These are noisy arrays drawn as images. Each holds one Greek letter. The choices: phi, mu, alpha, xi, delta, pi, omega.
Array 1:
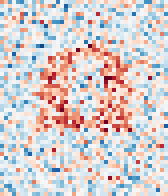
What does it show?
red omega
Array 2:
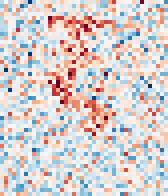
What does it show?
red xi
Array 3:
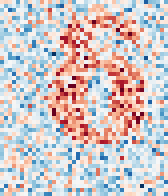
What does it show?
red delta
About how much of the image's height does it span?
two thirds
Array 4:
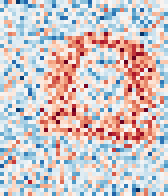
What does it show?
red omega
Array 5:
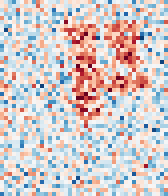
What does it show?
red mu
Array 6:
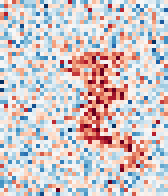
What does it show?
red xi
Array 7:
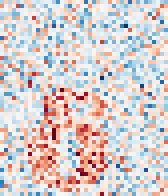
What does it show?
red delta
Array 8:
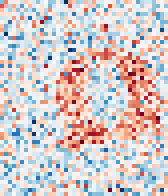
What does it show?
red omega
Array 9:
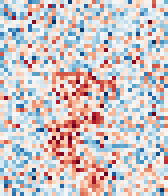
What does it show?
red xi
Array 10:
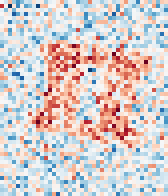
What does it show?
red pi
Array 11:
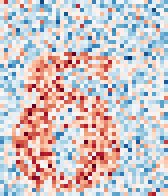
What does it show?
red delta
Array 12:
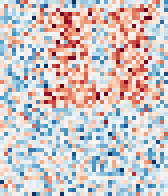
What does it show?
red pi
